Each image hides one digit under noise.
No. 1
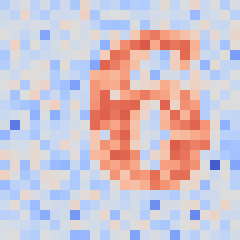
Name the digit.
6
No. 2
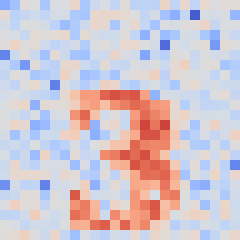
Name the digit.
3
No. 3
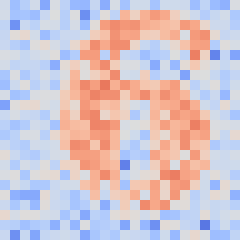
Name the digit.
6
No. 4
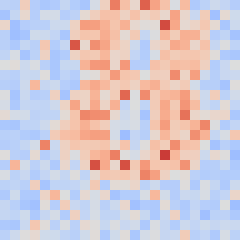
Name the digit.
8
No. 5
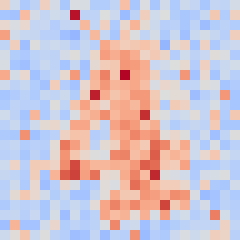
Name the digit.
4
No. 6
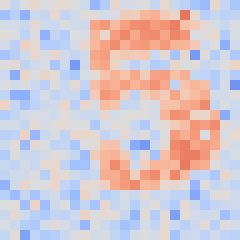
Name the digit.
5
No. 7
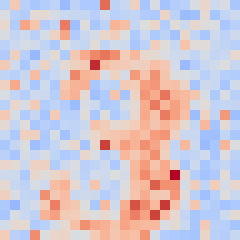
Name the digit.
3
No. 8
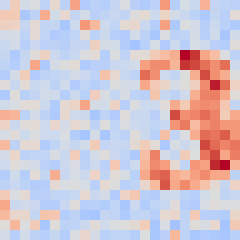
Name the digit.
3
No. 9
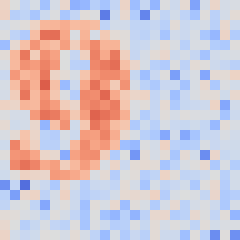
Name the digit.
9
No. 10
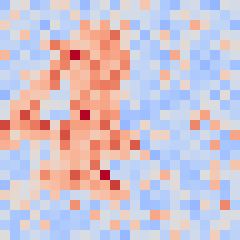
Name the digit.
4
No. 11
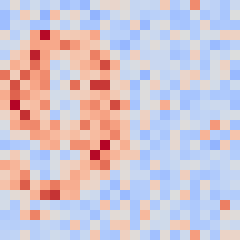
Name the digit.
9
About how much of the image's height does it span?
two thirds
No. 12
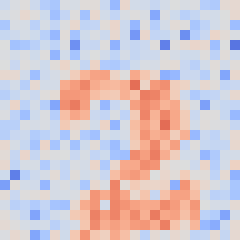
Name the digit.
2
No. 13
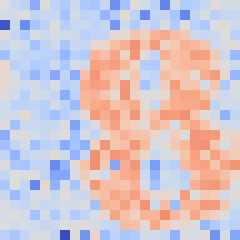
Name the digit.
8
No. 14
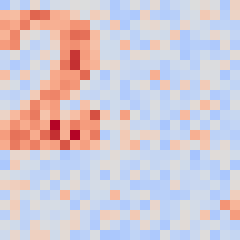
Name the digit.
2
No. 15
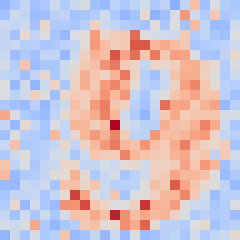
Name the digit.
9
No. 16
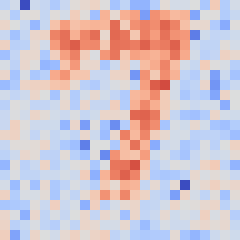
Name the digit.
7
